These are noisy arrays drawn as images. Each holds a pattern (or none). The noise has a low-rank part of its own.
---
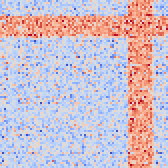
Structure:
bands of rows crossing bands of columns
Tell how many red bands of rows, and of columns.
1 and 1
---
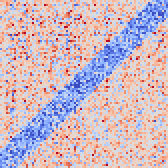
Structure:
a diagonal band
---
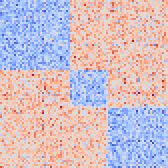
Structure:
blocks along the diagonal
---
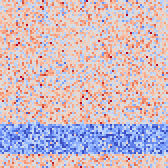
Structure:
one band of rows
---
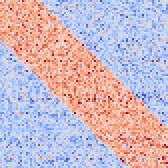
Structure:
a diagonal band
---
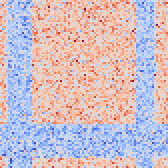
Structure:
bands of rows crossing bands of columns
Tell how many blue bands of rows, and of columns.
1 and 2
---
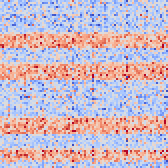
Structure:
bands of rows
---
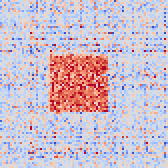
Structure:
one block
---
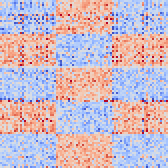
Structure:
a checkerboard
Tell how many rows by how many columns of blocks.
5 by 3
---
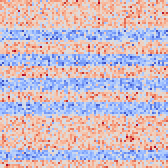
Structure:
bands of rows
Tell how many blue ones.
5
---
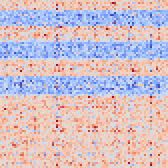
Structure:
bands of rows
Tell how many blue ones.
3
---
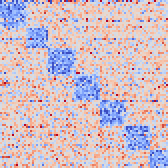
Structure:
blocks along the diagonal
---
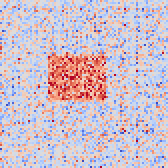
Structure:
one block
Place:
centre
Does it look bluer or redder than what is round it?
redder
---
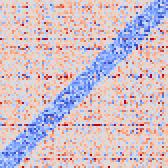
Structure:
a diagonal band
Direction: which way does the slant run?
bottom left to top right
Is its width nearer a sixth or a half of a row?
a sixth
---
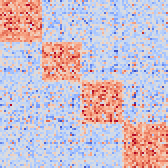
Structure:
blocks along the diagonal
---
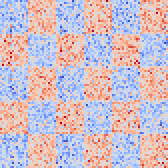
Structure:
a checkerboard
